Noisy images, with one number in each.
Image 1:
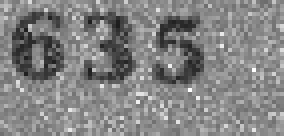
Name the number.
635
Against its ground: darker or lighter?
darker
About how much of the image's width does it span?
two thirds
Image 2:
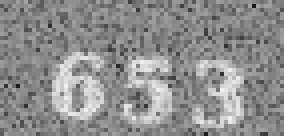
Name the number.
653
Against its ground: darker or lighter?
lighter
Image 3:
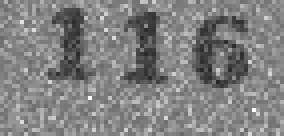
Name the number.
116
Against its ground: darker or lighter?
darker
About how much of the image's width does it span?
two thirds
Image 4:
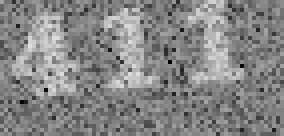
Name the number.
411
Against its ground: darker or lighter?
lighter
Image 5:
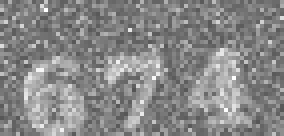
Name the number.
674
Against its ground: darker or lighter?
lighter
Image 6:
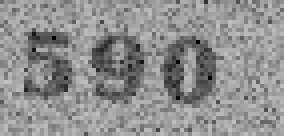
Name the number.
590
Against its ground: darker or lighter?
darker
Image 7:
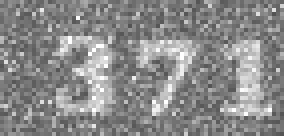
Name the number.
371
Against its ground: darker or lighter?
lighter
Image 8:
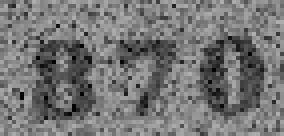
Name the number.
870
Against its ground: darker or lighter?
darker
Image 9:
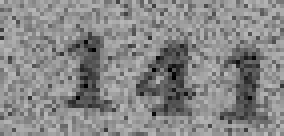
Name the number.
141
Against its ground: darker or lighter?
darker
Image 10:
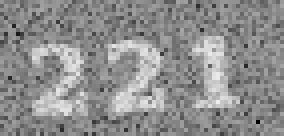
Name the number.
221
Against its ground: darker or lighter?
lighter
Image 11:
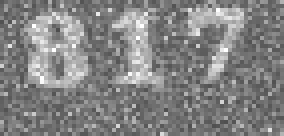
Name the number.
817
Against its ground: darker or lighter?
lighter
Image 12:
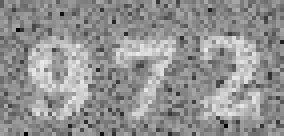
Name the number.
972
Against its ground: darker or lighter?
lighter
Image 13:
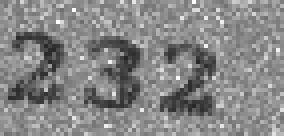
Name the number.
232
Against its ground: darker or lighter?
darker
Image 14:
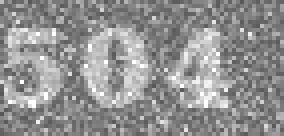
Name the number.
504
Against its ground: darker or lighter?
lighter
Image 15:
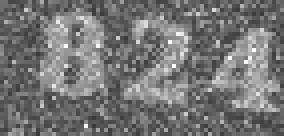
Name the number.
824
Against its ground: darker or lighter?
lighter
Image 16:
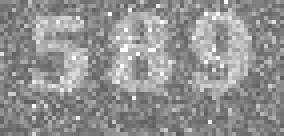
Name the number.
589
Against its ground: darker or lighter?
lighter
